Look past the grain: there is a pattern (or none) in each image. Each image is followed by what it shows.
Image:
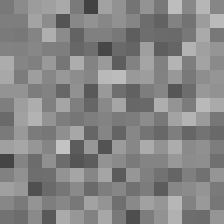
only noise
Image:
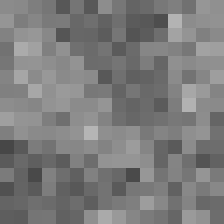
spokes from one point
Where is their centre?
bottom right
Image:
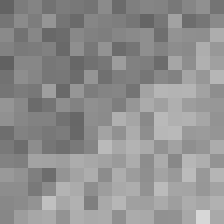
a sharp edge
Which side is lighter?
bottom right
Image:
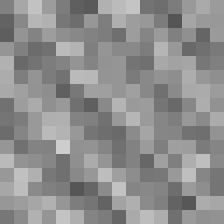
diagonal stripes
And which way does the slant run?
top left to bottom right
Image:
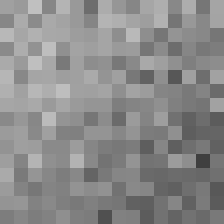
a smooth slope
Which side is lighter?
top left
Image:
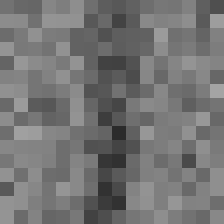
one vertical stripe
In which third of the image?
middle
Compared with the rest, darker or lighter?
darker
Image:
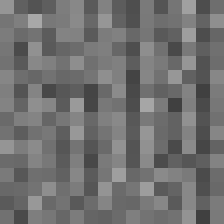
vertical stripes
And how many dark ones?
6
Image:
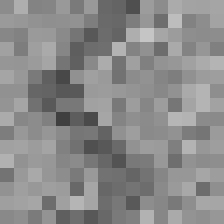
a wavy band
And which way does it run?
top to bottom
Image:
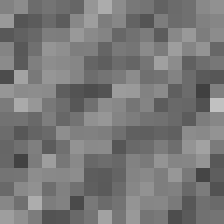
diagonal stripes
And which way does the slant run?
bottom left to top right
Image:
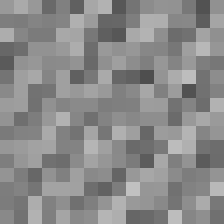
diagonal stripes
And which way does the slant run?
bottom left to top right
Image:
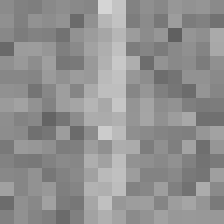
one vertical stripe
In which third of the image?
middle
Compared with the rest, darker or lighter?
lighter
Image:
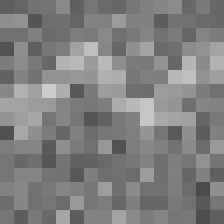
a wavy band
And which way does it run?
left to right
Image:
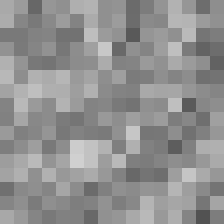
rings round one point
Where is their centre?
top left
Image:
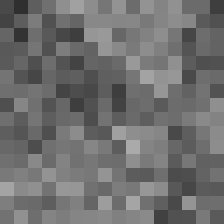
spokes from one point
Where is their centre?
middle right
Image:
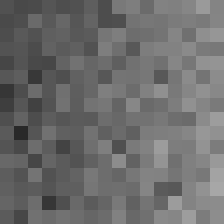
a smooth slope
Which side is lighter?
right
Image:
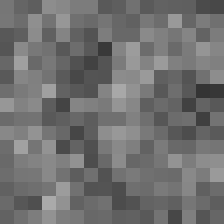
rings round one point
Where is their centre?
middle right
